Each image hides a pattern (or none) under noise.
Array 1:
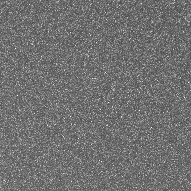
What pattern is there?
a smooth slope
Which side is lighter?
bottom left
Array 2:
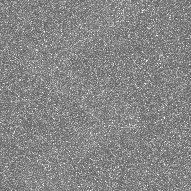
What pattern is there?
a wavy band
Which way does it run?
top to bottom
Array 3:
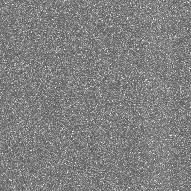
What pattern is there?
one vertical stripe
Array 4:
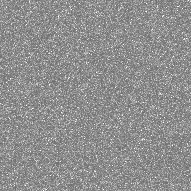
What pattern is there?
only noise
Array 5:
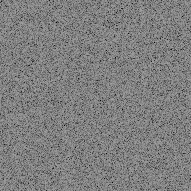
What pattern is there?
only noise
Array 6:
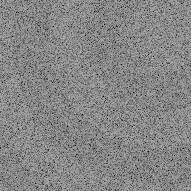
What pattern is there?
rings round one point
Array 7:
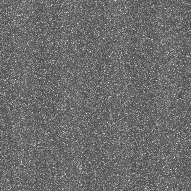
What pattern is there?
vertical stripes
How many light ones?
4
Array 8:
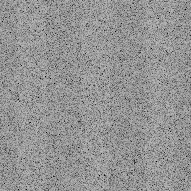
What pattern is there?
vertical stripes
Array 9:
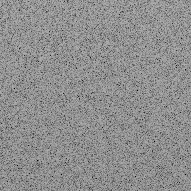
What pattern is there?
a smooth slope
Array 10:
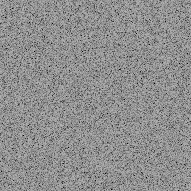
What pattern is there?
only noise
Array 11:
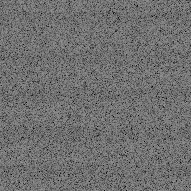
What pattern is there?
horizontal stripes
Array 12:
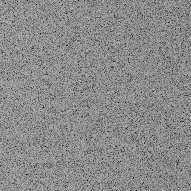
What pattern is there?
a smooth slope
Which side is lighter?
left
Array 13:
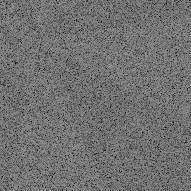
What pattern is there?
spokes from one point
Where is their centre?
top left
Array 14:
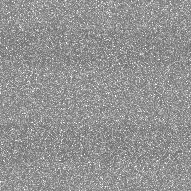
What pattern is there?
horizontal stripes
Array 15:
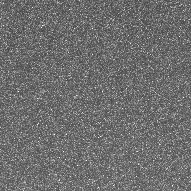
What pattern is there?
a smooth slope
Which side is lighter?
bottom
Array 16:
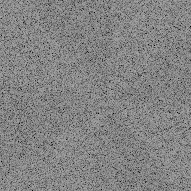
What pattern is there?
spokes from one point
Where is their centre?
centre
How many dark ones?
4
